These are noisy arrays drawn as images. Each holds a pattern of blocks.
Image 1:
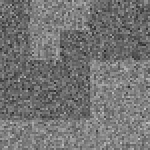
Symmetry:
no symmetry
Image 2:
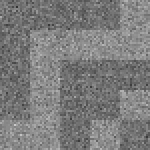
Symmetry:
mirrored about the diagonal from the top left
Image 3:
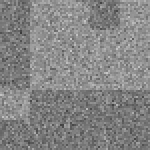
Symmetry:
no symmetry
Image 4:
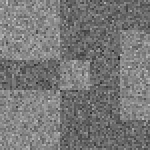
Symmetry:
top and bottom mirror each other
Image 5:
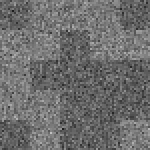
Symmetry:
mirrored about the diagonal from the top left
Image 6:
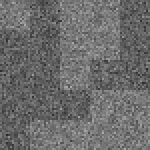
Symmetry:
no symmetry
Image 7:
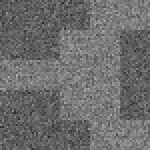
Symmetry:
top and bottom mirror each other
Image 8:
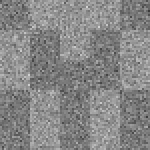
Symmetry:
left and right mirror each other
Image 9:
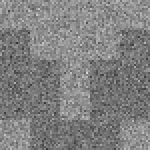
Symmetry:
left and right mirror each other
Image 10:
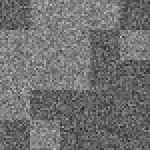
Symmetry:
mirrored about the diagonal from the top left
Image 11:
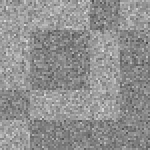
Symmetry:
mirrored about the diagonal from the top left
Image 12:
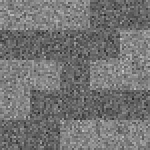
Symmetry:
the same after a half turn
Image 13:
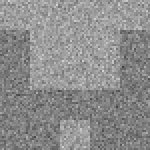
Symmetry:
left and right mirror each other
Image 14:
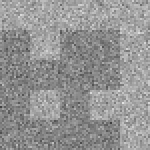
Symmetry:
mirrored about the diagonal from the bottom left
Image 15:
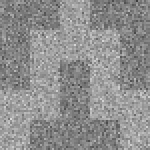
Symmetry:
left and right mirror each other
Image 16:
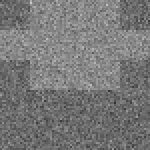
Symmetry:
left and right mirror each other
